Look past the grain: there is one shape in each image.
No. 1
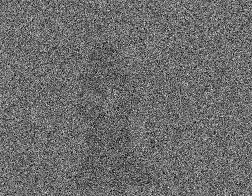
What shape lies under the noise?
chess bishop
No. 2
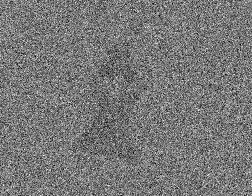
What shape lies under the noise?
chess bishop
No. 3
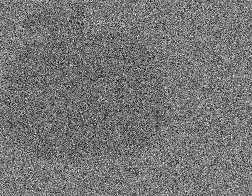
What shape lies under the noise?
apple
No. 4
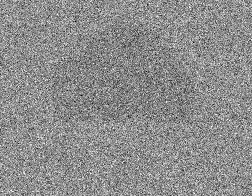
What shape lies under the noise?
cloud
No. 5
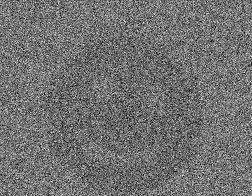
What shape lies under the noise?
smiling face
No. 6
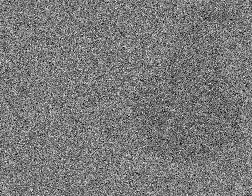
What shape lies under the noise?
pear
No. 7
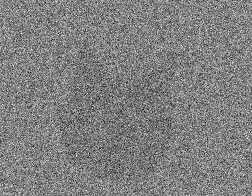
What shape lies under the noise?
cat's head
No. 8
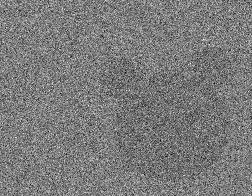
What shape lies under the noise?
bear's head
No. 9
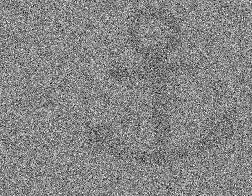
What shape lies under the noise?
anchor
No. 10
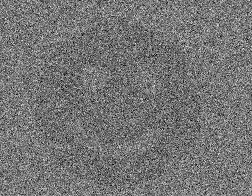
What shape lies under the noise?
smiling face
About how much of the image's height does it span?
nearly all
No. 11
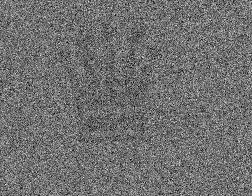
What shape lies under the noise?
chess queen
